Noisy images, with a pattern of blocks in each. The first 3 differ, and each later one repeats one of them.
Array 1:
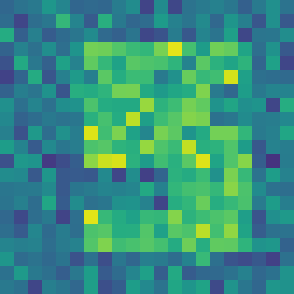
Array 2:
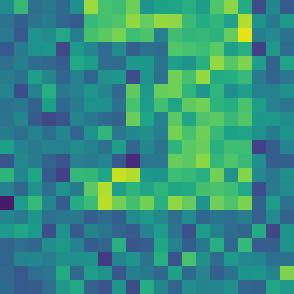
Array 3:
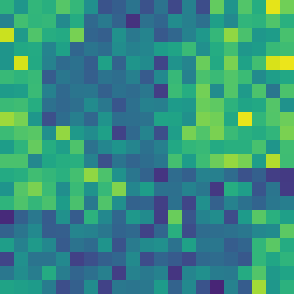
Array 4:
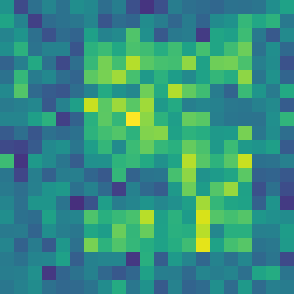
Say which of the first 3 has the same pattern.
1
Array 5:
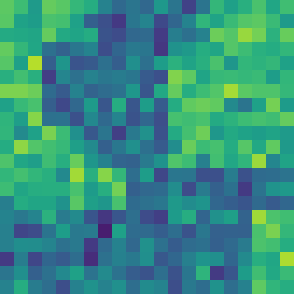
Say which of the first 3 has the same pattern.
3
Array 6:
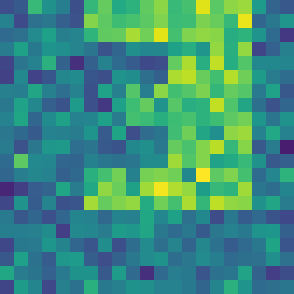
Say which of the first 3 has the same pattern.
2
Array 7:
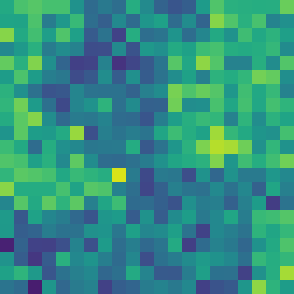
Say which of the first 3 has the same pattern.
3
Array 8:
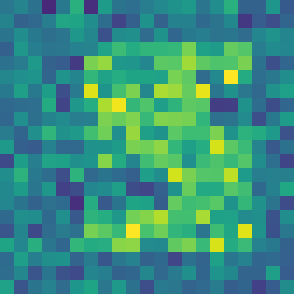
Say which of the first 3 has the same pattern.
1
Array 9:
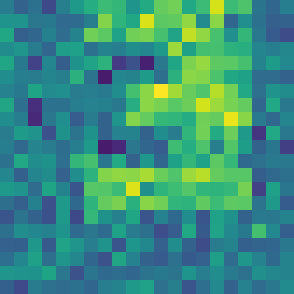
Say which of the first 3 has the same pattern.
2
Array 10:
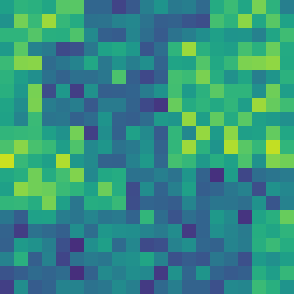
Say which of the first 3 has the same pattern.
3
